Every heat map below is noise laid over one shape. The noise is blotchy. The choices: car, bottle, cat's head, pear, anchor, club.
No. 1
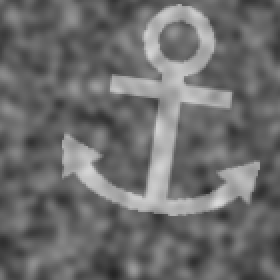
anchor
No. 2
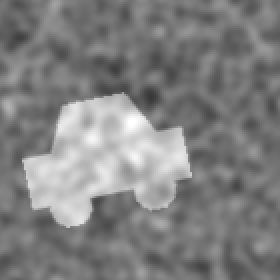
car
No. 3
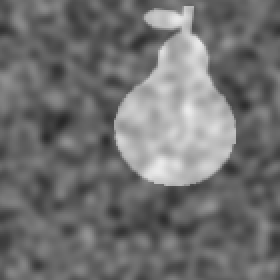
pear
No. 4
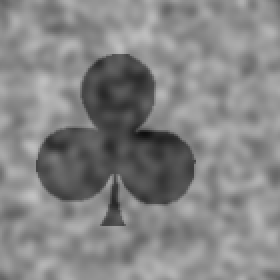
club
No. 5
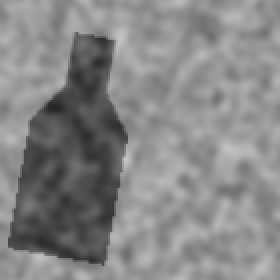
bottle
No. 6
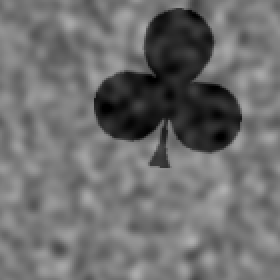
club
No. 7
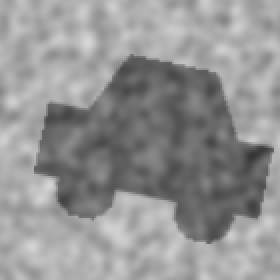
car
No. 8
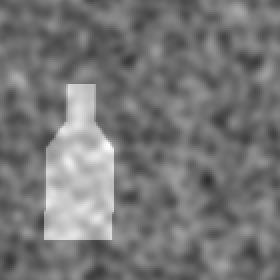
bottle
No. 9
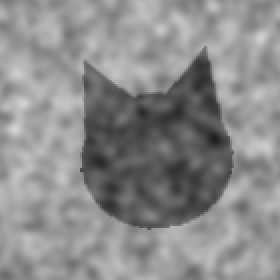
cat's head
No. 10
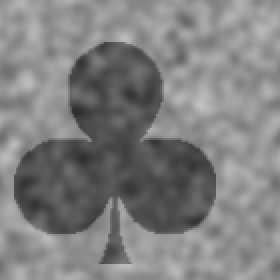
club
